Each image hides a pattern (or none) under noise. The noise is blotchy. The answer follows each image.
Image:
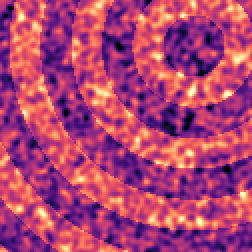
rings round one point
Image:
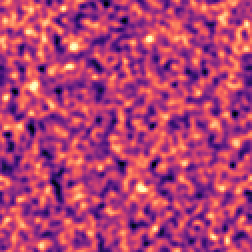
only noise
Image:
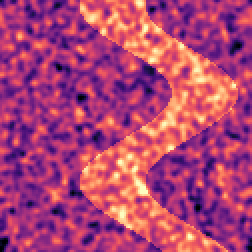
a wavy band
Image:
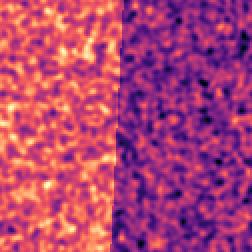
a sharp edge
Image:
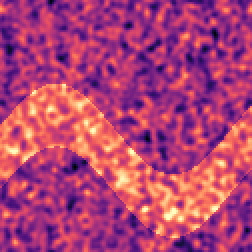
a wavy band
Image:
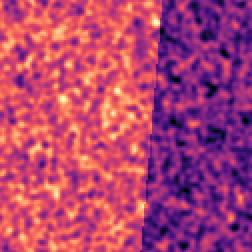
a sharp edge
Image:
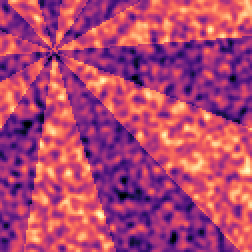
spokes from one point
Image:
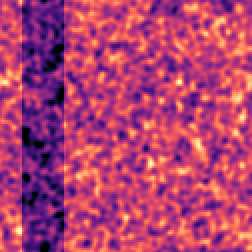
one vertical stripe
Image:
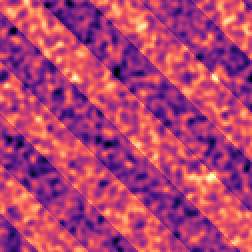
diagonal stripes
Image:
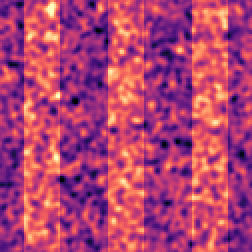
vertical stripes
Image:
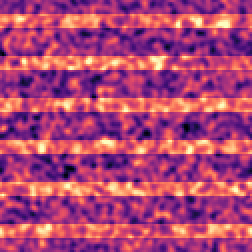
horizontal stripes
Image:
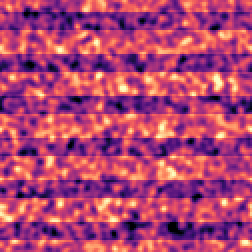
horizontal stripes
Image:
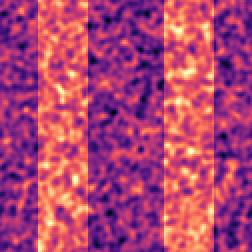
vertical stripes
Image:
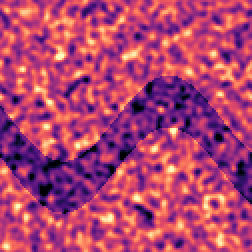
a wavy band
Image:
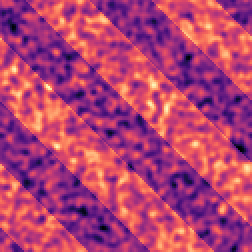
diagonal stripes
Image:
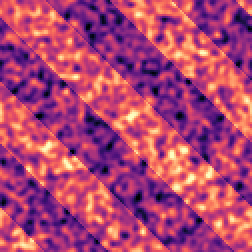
diagonal stripes
